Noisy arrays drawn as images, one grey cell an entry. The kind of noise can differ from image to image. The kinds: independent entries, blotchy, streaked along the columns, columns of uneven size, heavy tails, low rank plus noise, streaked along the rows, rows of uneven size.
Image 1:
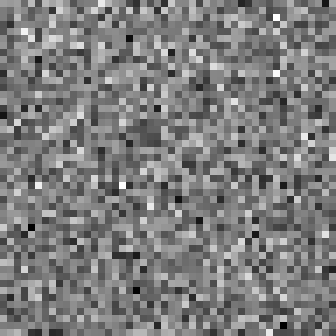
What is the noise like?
independent entries
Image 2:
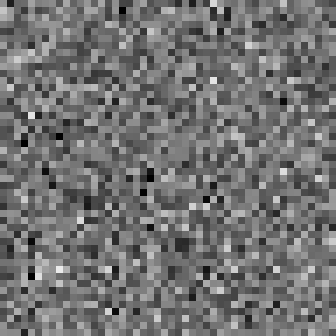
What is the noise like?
low rank plus noise
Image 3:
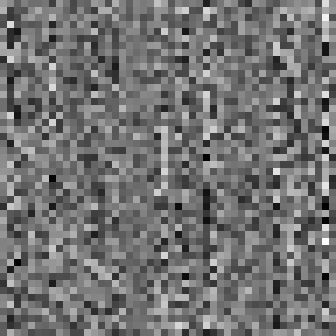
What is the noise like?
columns of uneven size
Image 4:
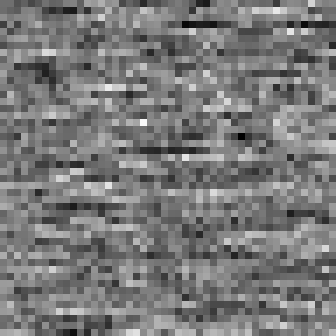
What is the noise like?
streaked along the rows
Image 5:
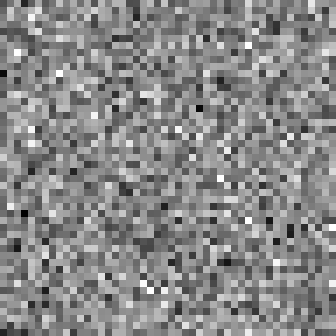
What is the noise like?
independent entries
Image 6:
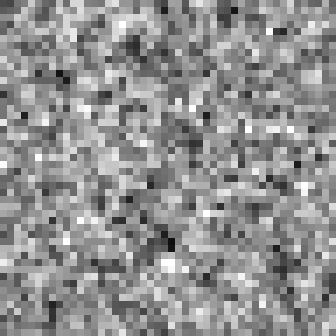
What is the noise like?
blotchy
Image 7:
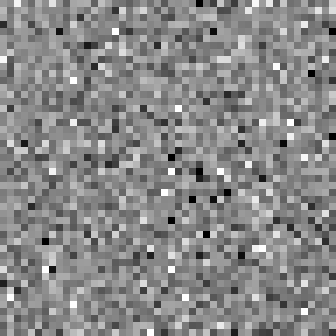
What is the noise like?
heavy tails
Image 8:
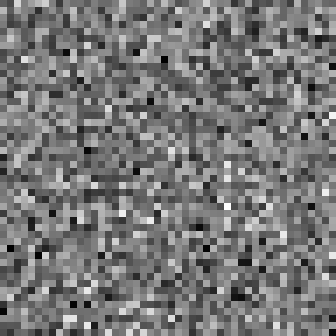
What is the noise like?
independent entries
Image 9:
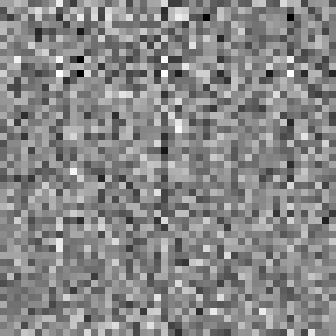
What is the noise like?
low rank plus noise
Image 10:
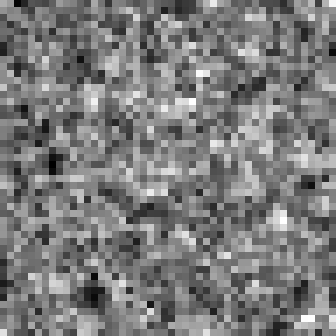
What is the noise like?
blotchy
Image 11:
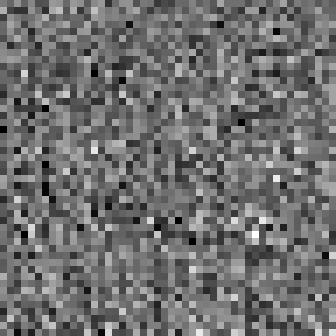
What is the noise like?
low rank plus noise
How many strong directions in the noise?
five to eight
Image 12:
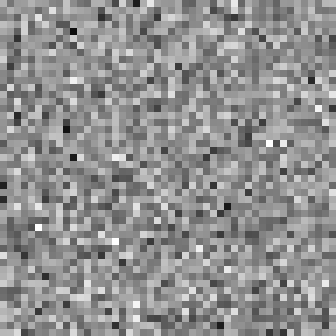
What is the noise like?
independent entries
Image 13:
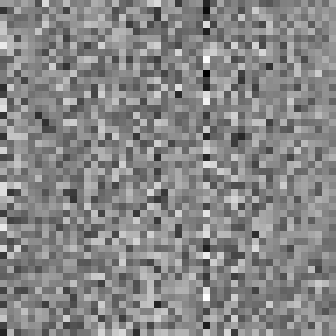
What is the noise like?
columns of uneven size
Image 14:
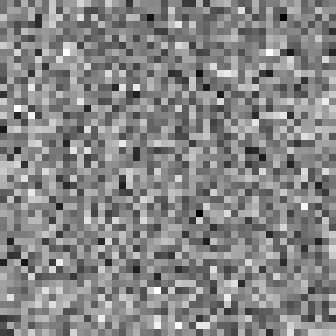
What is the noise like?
independent entries
